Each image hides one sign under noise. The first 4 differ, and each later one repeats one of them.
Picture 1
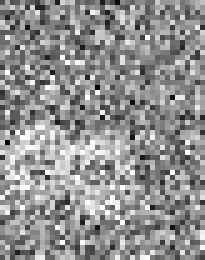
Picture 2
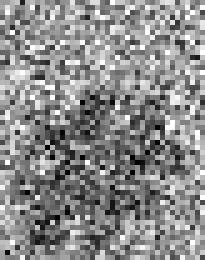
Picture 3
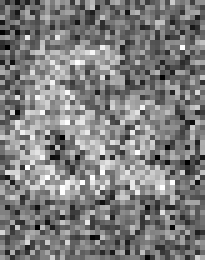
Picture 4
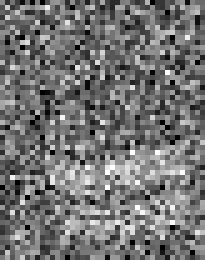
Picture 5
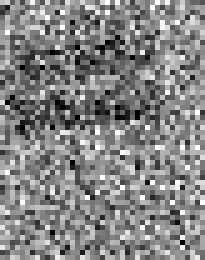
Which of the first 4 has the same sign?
4
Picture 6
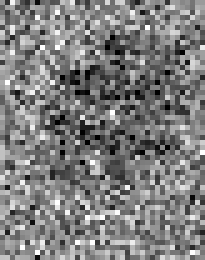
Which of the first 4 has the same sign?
2
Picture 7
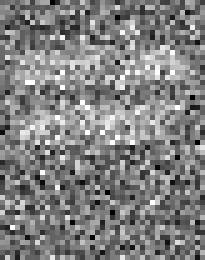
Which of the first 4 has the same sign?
4
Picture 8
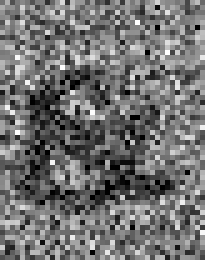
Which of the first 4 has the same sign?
3
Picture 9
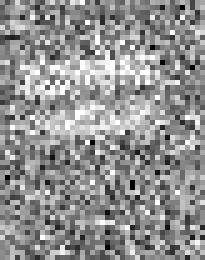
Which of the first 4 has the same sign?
4
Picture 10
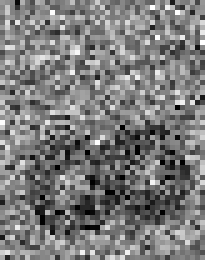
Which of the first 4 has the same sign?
1
